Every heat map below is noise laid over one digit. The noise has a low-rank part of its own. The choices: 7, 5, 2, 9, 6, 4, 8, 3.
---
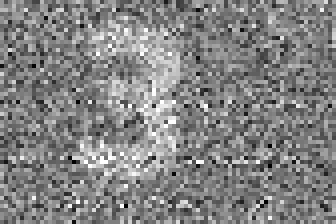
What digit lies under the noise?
3
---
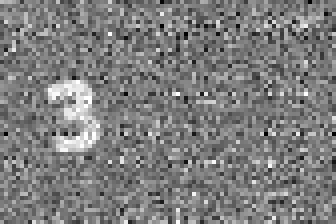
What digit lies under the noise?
3
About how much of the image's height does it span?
a third
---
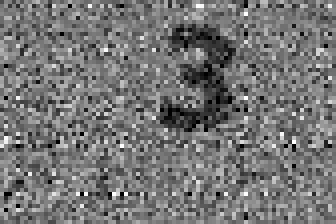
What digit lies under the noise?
3
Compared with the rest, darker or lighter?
darker
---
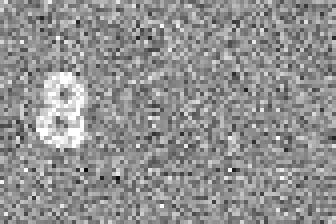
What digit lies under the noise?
8
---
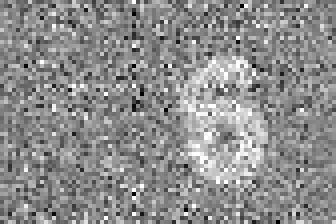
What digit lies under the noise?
6
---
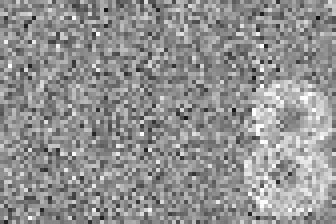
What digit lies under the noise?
8
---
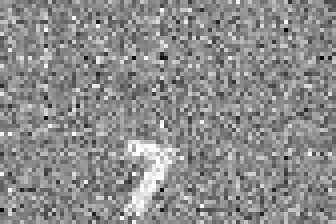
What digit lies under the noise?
7
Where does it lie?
bottom middle
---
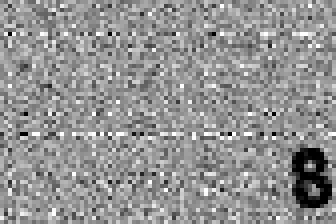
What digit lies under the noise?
8
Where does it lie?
bottom right
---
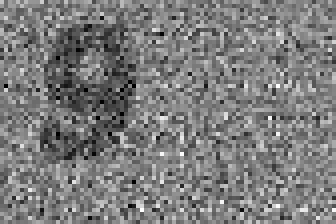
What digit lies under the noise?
9
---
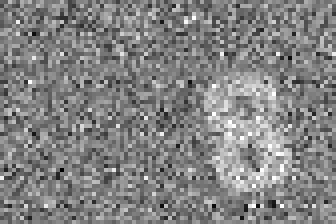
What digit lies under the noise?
8
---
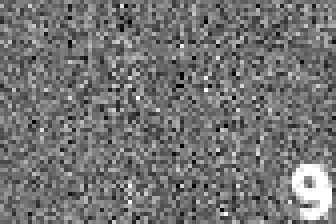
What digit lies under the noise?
9
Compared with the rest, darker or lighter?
lighter
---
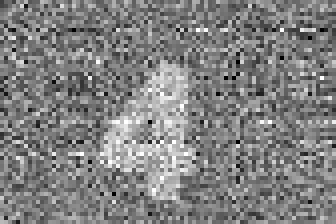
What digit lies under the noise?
4
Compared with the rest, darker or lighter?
lighter
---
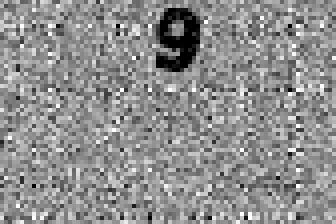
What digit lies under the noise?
9
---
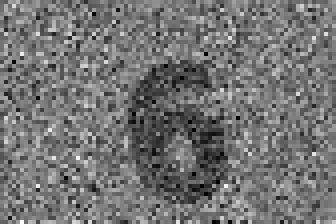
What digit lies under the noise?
6
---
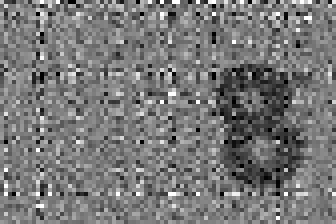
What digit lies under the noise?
8
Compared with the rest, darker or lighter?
darker
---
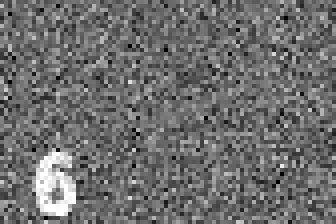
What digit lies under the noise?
6
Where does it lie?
bottom left
